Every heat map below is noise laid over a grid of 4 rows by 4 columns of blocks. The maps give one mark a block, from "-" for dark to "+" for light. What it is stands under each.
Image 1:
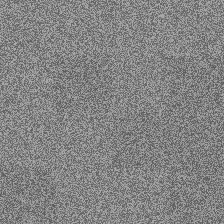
+ + + +
+ - + -
+ + - -
- + + -
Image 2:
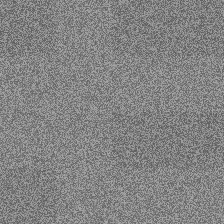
- + - -
+ + + +
+ + - -
- + + +
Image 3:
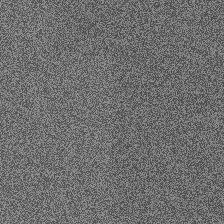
+ - - -
+ + - -
+ + - -
+ + - -
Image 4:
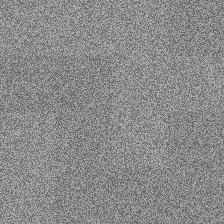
+ + + -
- - + +
+ - + -
+ - - -
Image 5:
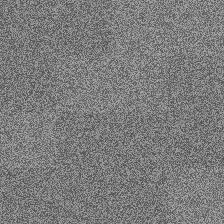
- - + +
- + + -
+ - - -
- - - +
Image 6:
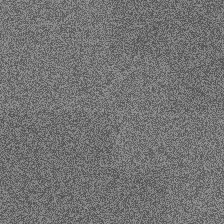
+ + - -
+ + + -
- - + +
- - - +
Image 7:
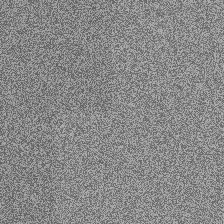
- - + +
- - + +
- + + +
- + + +
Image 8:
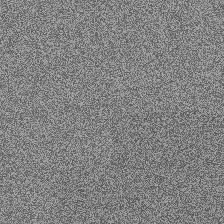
+ + + +
+ + + +
+ + - -
+ - - -
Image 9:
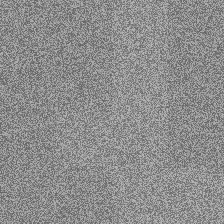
- - + -
- - + -
- + + -
- - + +
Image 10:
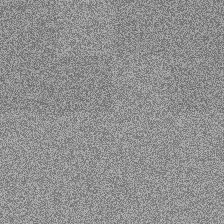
- + - -
- - + -
+ + + +
+ + + +
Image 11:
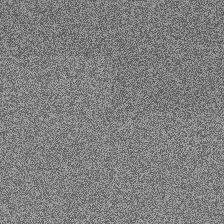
- - - -
+ + - -
+ + + +
+ + + +
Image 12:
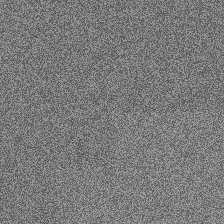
- - - -
- - - -
- - + +
- + + +
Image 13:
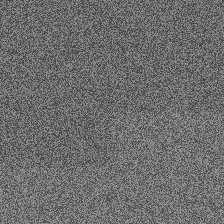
- - - -
- - - -
- - + +
+ + + +
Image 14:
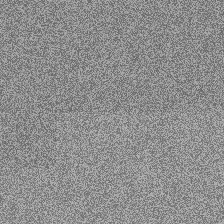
- - - -
- - - -
- + + +
+ + + +
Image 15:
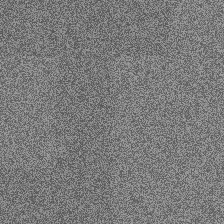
- - - +
+ - + +
+ - + +
- - + +
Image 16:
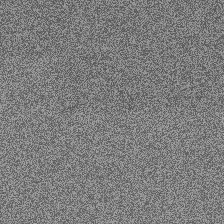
- - - -
+ - - -
+ + + +
+ + + +
